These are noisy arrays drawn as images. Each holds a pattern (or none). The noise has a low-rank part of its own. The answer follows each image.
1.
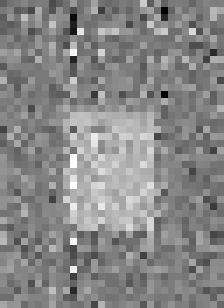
one block
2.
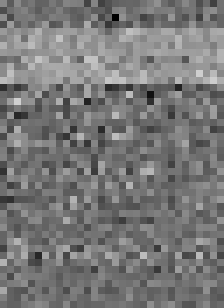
one band of rows
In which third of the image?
top
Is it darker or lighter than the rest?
lighter
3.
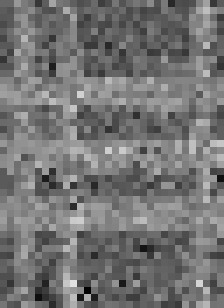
bands of rows crossing bands of columns
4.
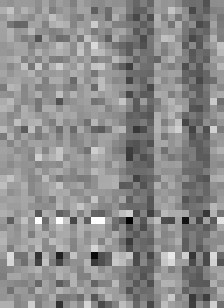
bands of columns
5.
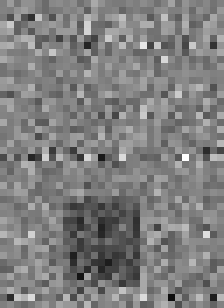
one block
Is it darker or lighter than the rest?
darker
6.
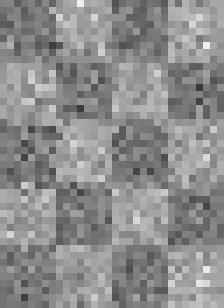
a checkerboard
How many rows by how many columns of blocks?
5 by 4
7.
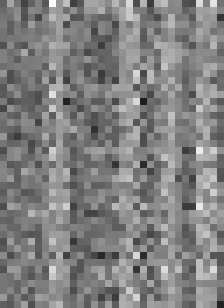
bands of columns
